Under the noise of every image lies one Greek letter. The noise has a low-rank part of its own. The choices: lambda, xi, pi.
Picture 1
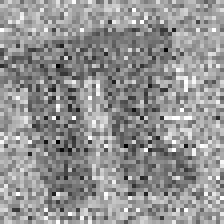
pi
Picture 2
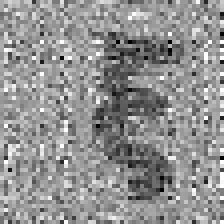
xi
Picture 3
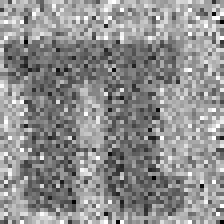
pi
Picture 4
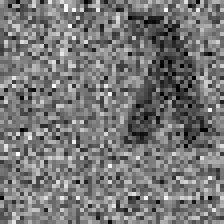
lambda
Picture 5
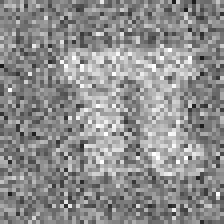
pi
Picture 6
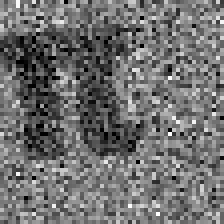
pi
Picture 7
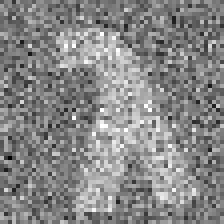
lambda
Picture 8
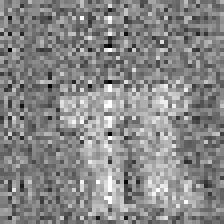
pi
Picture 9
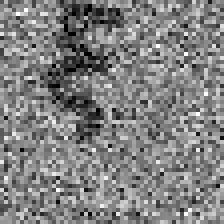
xi
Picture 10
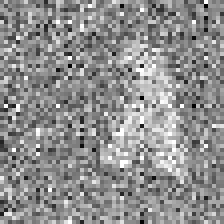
lambda
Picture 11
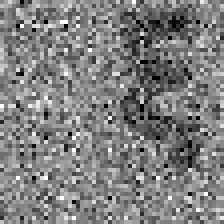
xi
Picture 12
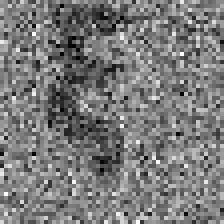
xi
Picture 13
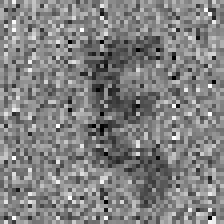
xi
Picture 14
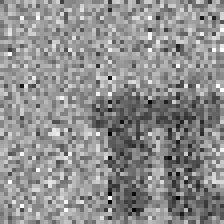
pi
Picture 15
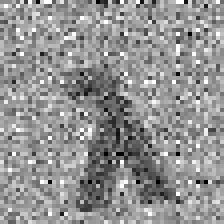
lambda
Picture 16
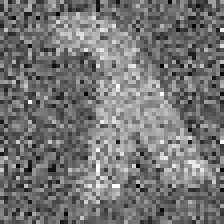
lambda
